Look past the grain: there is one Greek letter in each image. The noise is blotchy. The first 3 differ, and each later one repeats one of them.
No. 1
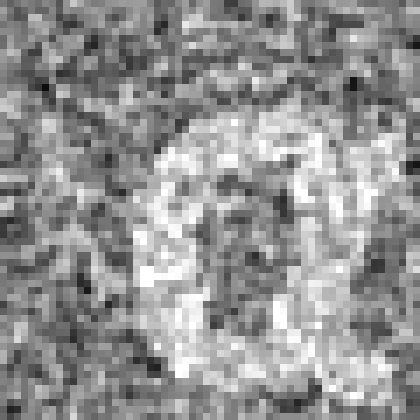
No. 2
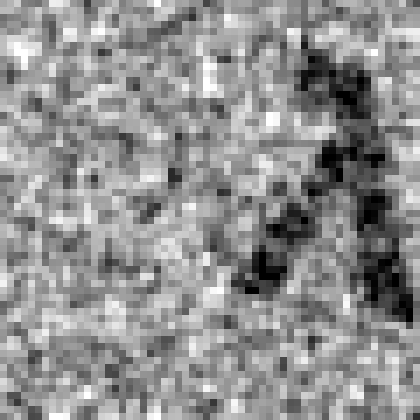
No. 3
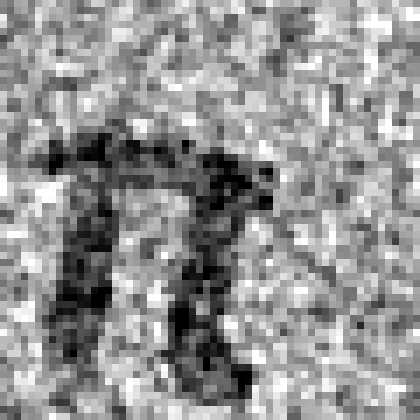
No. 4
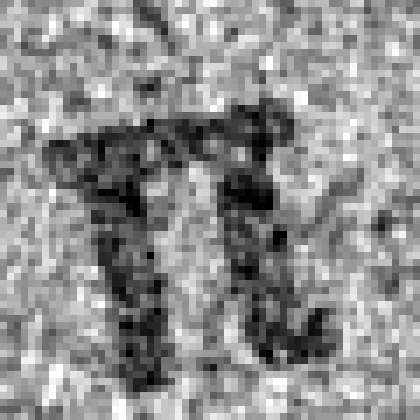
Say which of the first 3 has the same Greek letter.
3
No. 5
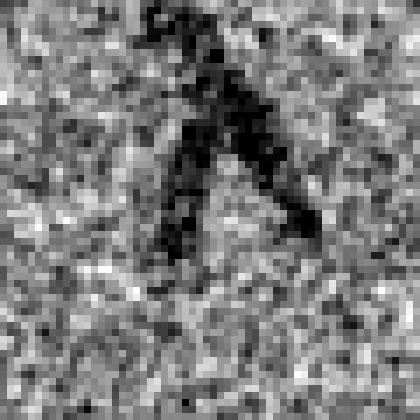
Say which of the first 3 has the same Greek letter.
2
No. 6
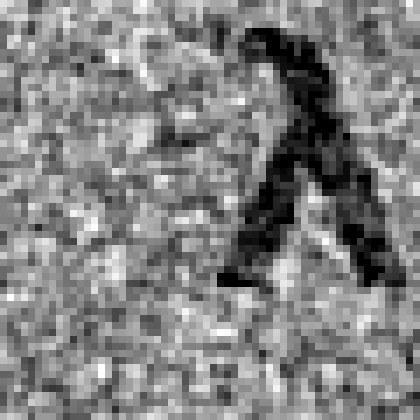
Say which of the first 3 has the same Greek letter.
2
